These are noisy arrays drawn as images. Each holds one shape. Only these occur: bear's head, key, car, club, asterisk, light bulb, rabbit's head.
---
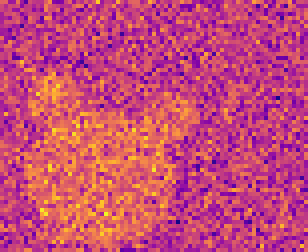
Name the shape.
bear's head
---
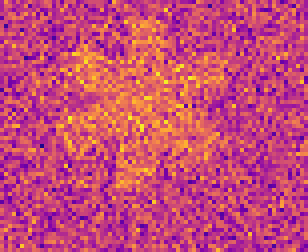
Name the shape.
asterisk
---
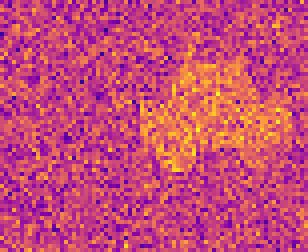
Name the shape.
car
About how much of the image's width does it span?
half
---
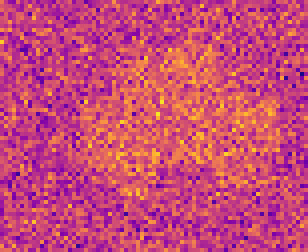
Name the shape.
car
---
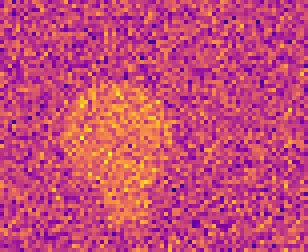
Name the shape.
light bulb
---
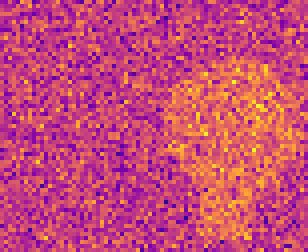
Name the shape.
light bulb
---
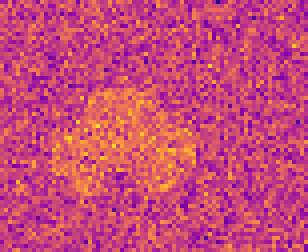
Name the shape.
car
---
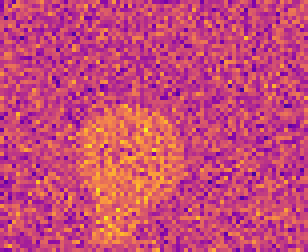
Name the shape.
light bulb
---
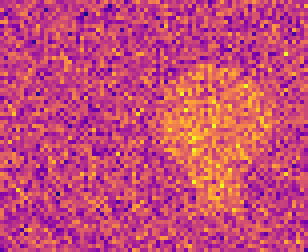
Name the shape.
light bulb
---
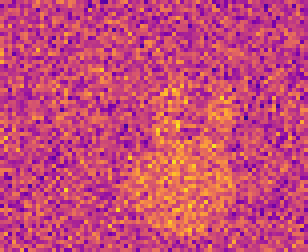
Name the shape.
rabbit's head
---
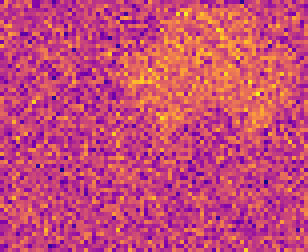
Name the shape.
car
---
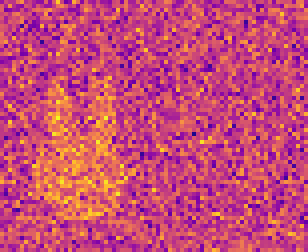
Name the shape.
rabbit's head
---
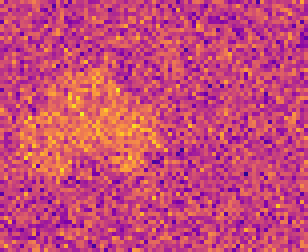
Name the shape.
car
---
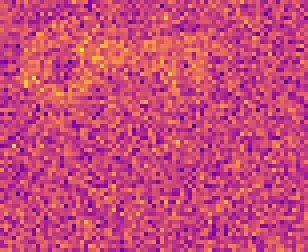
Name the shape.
key
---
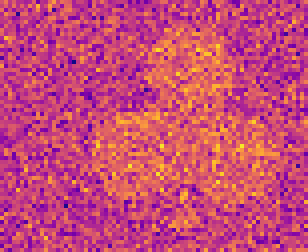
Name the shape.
club
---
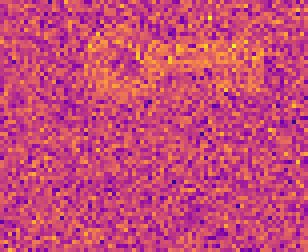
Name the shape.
key
